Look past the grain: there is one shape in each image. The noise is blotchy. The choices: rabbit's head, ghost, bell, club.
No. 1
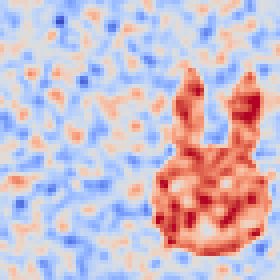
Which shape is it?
rabbit's head
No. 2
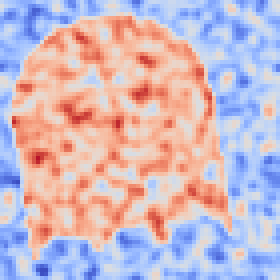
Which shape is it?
ghost
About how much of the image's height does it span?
nearly all
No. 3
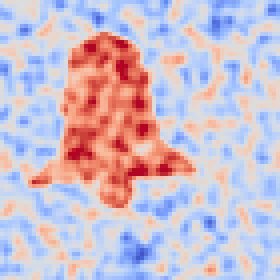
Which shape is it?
bell
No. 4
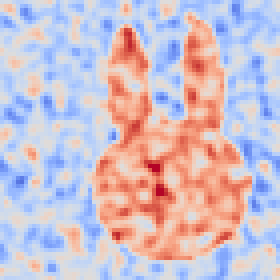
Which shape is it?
rabbit's head
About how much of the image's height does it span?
nearly all
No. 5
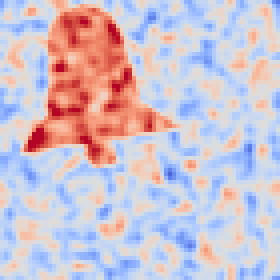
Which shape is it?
bell
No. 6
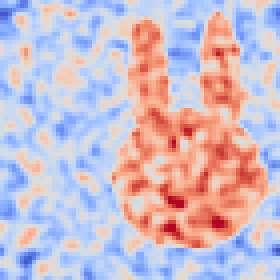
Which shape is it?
rabbit's head
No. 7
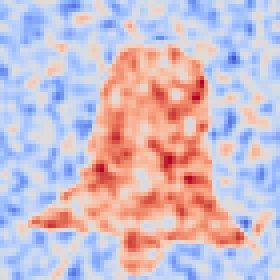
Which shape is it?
bell
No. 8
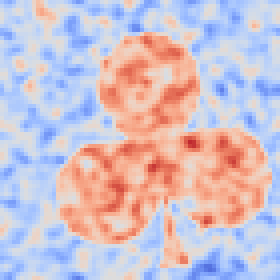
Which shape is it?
club
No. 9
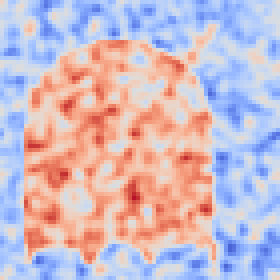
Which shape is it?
ghost
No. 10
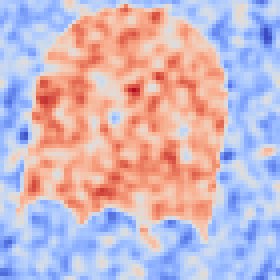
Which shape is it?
ghost
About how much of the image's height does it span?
nearly all
